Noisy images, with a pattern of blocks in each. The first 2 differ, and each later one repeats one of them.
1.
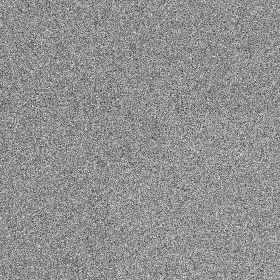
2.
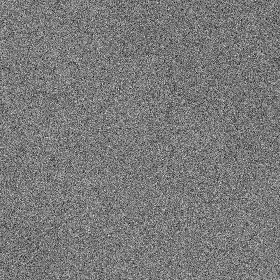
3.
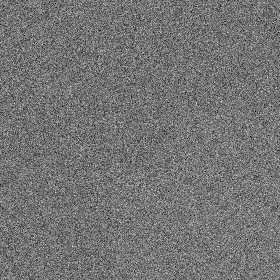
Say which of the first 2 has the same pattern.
1
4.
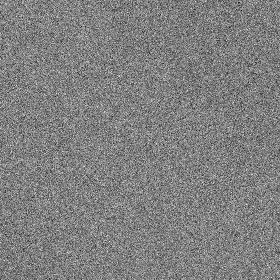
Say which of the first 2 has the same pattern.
2
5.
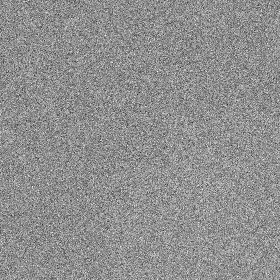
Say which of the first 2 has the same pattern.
1
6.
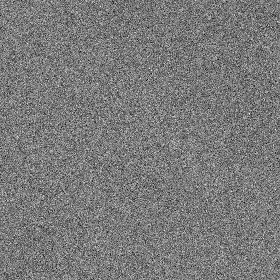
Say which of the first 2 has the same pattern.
2
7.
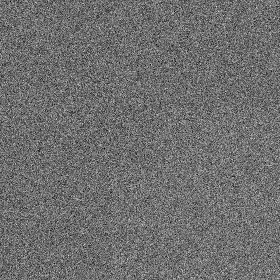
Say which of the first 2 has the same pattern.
1
